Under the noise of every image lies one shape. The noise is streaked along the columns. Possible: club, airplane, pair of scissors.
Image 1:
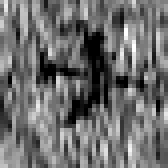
airplane
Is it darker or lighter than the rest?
darker
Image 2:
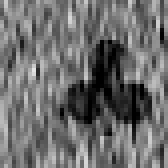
club
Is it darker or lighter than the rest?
darker
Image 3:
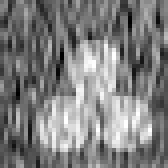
club
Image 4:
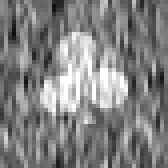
club
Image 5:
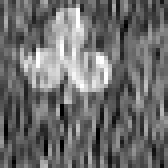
club
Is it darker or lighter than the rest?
lighter
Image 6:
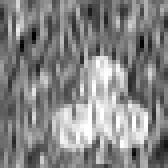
club
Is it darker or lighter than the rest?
lighter
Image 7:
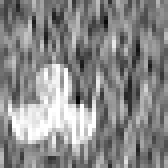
club
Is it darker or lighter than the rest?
lighter
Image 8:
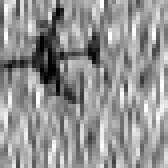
airplane
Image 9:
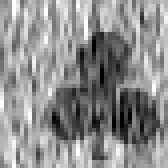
club
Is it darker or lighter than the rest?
darker
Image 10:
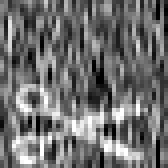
pair of scissors
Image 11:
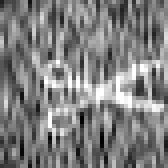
pair of scissors
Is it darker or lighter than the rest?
lighter
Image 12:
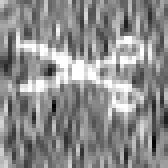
pair of scissors
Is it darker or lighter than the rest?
lighter
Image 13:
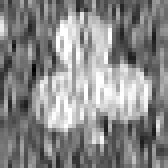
club
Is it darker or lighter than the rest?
lighter
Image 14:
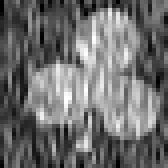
club
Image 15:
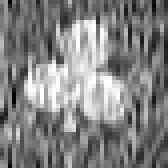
club
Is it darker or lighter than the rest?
lighter
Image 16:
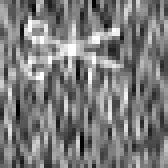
pair of scissors
